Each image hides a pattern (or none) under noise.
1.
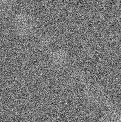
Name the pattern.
blocks along the diagonal
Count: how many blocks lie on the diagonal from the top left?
7
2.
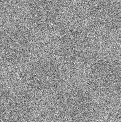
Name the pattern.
a checkerboard
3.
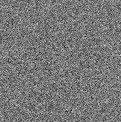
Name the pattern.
only noise
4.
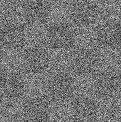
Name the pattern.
a checkerboard
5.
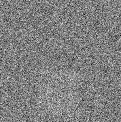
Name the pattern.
one block
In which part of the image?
bottom middle
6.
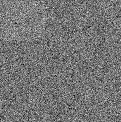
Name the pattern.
one block
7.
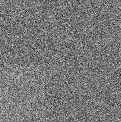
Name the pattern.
one block
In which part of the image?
bottom left
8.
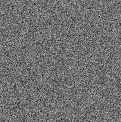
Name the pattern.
only noise
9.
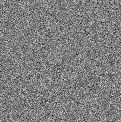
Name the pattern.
only noise
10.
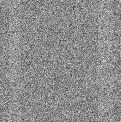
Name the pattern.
bands of columns
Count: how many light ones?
2
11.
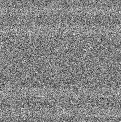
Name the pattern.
bands of rows
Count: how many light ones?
4
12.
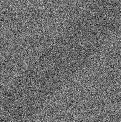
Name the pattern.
a diagonal band
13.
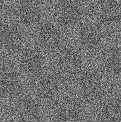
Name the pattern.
a checkerboard
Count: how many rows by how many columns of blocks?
5 by 6
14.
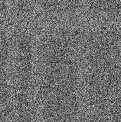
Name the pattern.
bands of rows crossing bands of columns
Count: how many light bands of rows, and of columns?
1 and 3
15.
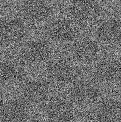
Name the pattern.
a checkerboard
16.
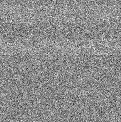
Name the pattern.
bands of rows
